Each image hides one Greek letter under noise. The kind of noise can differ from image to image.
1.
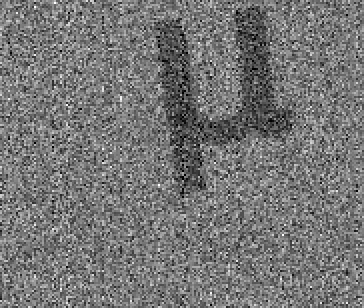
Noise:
columns of uneven size
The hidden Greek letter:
mu
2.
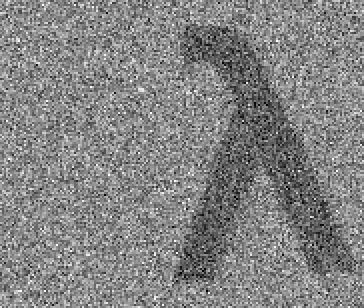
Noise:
independent entries
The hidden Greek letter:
lambda
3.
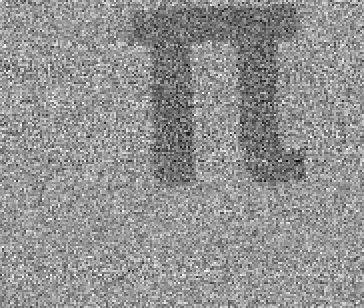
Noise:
rows of uneven size
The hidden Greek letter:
pi
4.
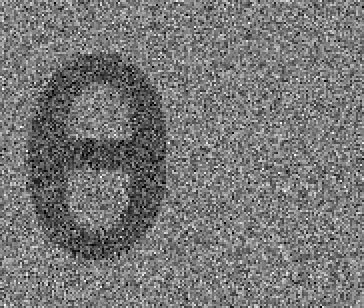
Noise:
low rank plus noise
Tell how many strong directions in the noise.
two
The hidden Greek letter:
theta
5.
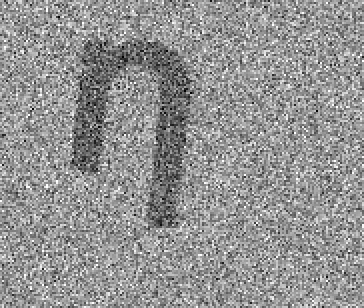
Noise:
independent entries
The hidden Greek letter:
eta
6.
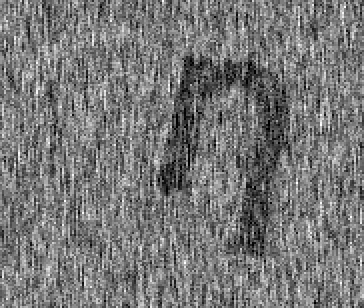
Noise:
streaked along the columns
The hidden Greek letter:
eta
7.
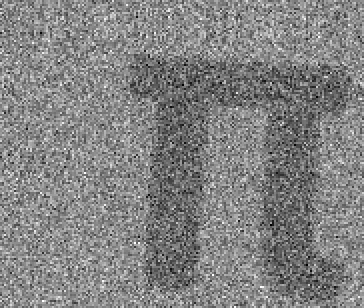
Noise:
low rank plus noise
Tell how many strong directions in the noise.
three or four
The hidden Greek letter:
pi
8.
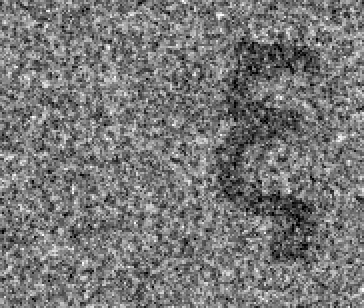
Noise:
blotchy
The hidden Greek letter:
xi
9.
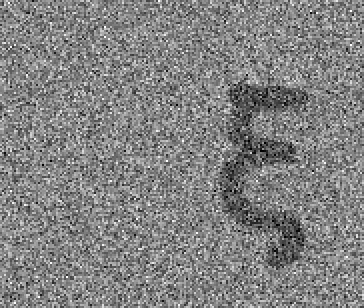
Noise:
independent entries
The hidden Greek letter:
xi
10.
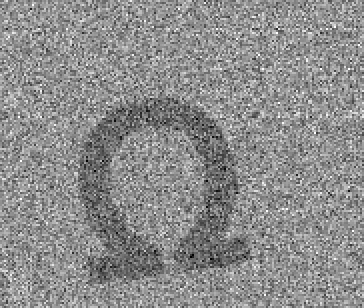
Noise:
low rank plus noise
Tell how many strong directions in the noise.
one
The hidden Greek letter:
omega
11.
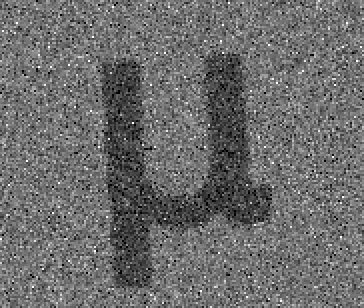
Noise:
heavy tails
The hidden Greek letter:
mu
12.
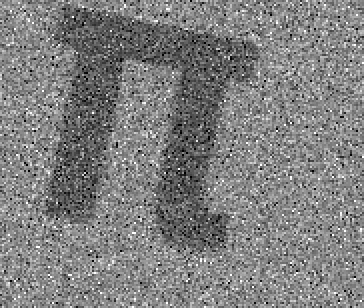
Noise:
heavy tails
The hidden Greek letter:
pi
